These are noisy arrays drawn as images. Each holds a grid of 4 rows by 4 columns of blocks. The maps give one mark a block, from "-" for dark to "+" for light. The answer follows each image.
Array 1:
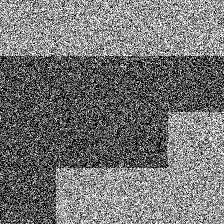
+ + + +
- - - -
- - - +
- + + +
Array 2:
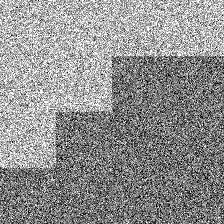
+ + + +
+ + - -
+ - - -
- - - -
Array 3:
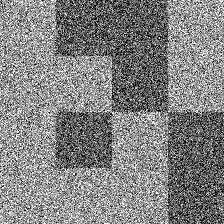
+ - - +
+ + - +
+ - + -
+ + + -
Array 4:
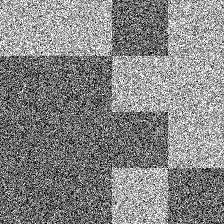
+ + - +
- - + +
- - - +
- - + -
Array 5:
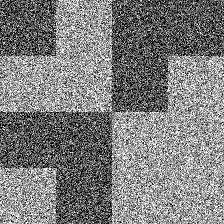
- + - -
+ + - +
- - + +
+ - + +
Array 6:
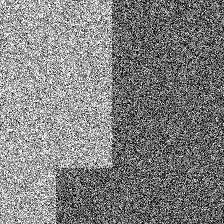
+ + - -
+ + - -
+ + - -
+ - - -
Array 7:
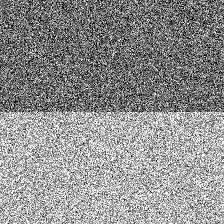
- - - -
- - - -
+ + + +
+ + + +
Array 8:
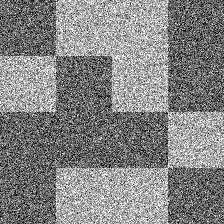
- + + -
+ - + -
- - - +
- + + -
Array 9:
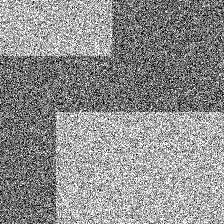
+ + - -
- - - -
- + + +
- + + +
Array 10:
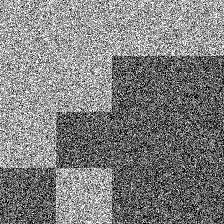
+ + + +
+ + - -
+ - - -
- + - -
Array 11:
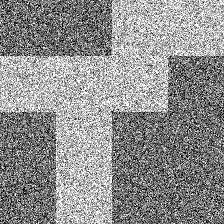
- - + +
+ + + -
- + - -
- + - -
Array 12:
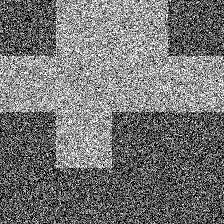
- + + -
+ + + +
- + - -
- - - -
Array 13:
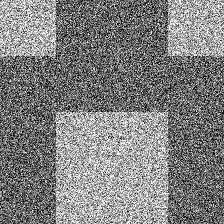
+ - - +
- - - -
- + + -
- + + -
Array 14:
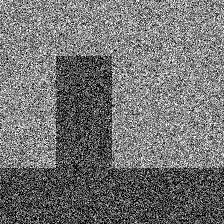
+ + + +
+ - + +
+ - + +
- - - -
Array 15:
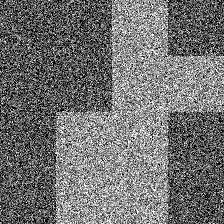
- - + -
- - + +
- + + -
- + + -
